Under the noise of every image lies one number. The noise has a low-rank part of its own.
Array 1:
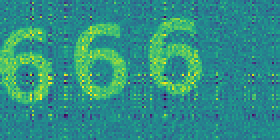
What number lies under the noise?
666
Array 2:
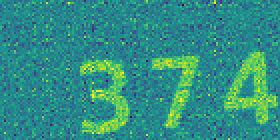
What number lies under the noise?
374
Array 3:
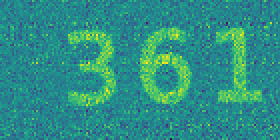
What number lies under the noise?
361
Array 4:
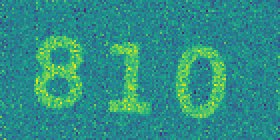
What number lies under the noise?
810
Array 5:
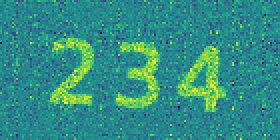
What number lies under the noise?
234
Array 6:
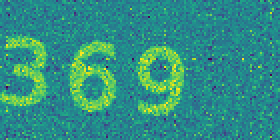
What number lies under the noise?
369
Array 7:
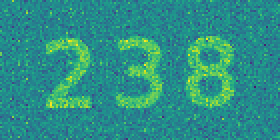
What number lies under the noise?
238
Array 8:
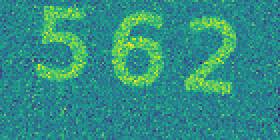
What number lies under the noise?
562
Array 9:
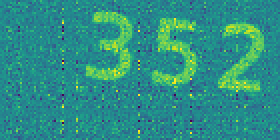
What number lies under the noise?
352
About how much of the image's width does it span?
two thirds
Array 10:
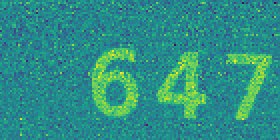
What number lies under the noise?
647
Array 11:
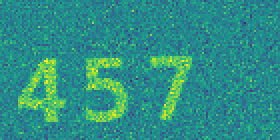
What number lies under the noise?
457
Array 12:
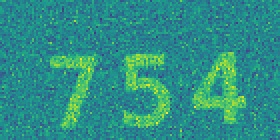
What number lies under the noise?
754
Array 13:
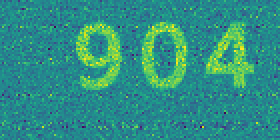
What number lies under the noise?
904
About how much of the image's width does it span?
two thirds
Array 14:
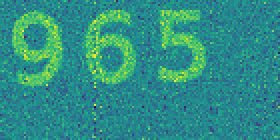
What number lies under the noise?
965
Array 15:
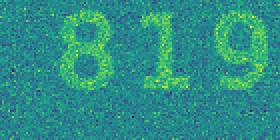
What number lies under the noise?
819
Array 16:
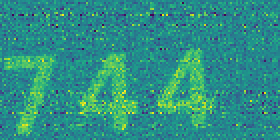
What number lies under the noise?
744
